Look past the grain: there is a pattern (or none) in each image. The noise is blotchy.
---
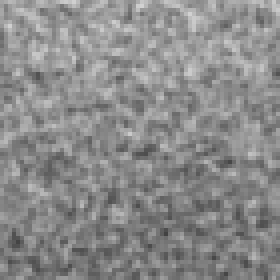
a smooth slope
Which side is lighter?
top
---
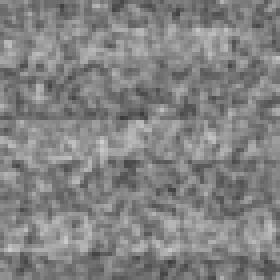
horizontal stripes
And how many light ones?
3
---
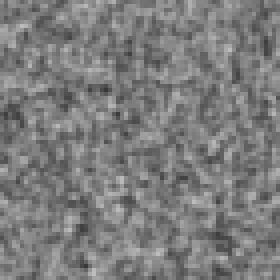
only noise
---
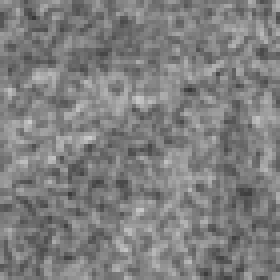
spokes from one point
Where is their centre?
top right
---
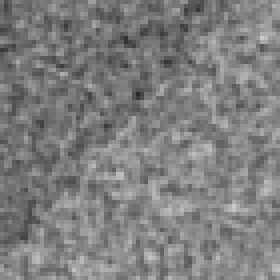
a sharp edge
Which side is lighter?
bottom right
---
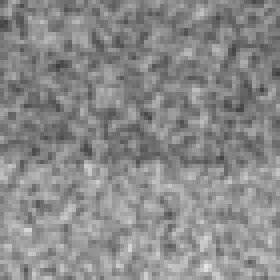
a sharp edge
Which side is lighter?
bottom
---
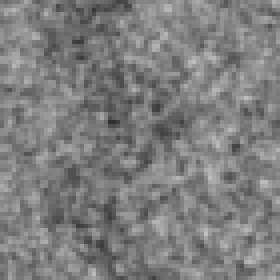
a wavy band
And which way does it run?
top to bottom
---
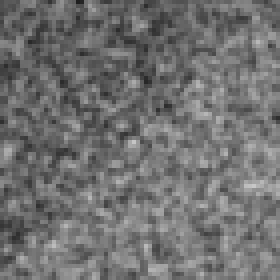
a sharp edge
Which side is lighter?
bottom right
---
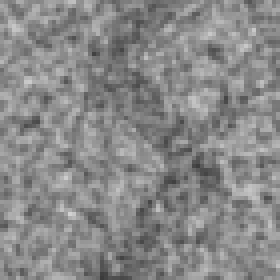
a wavy band
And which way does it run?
top to bottom
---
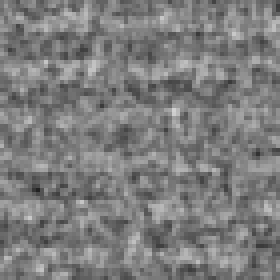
horizontal stripes
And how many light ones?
6
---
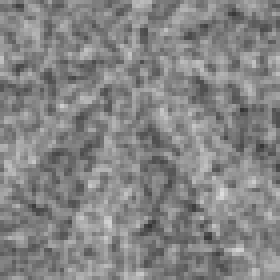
spokes from one point
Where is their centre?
top middle
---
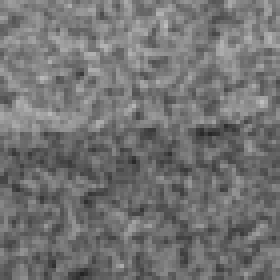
a sharp edge
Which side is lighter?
top
